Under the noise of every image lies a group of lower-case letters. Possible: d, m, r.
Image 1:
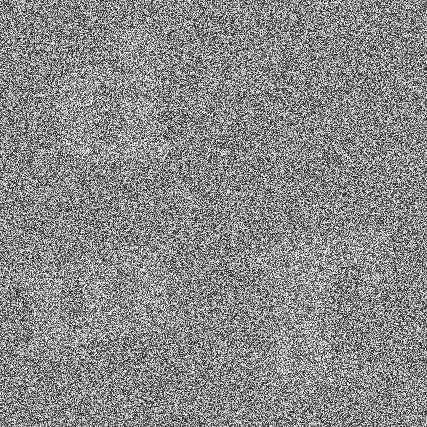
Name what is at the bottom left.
m
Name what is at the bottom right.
r
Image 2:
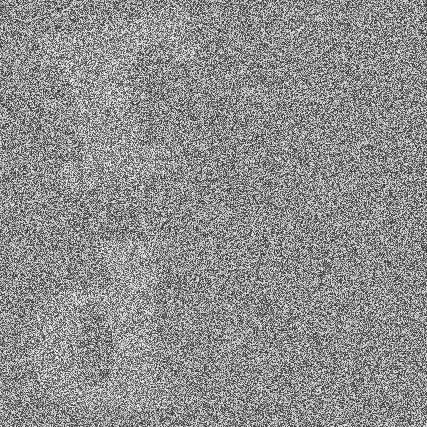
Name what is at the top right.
nothing
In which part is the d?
bottom left
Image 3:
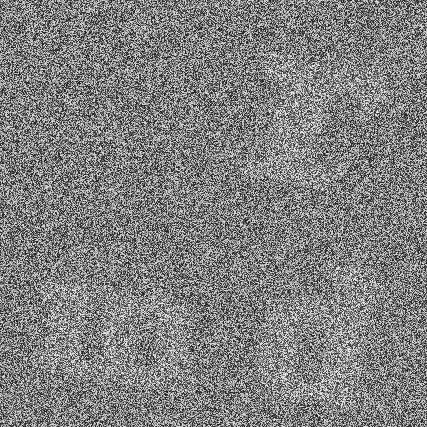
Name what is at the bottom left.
m
